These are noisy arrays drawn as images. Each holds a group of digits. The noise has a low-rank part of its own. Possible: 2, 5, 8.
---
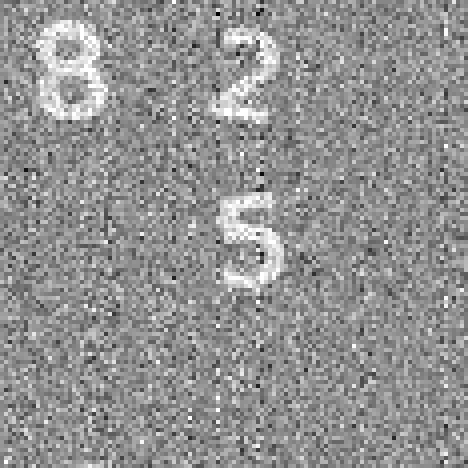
top left: 8; top middle: 2; centre: 5
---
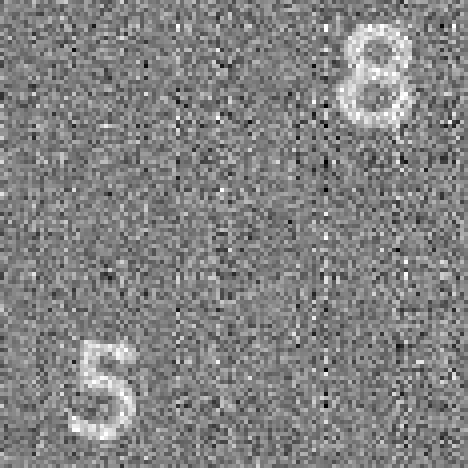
top right: 8; bottom left: 5
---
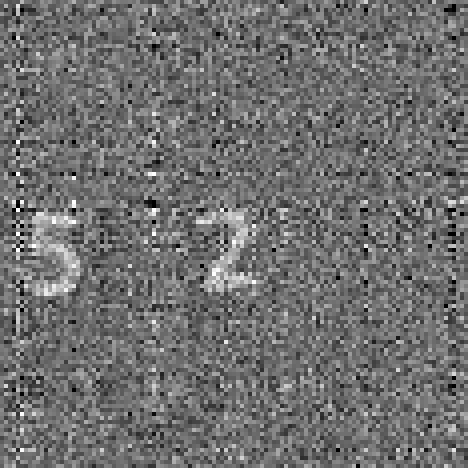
middle left: 5; centre: 2
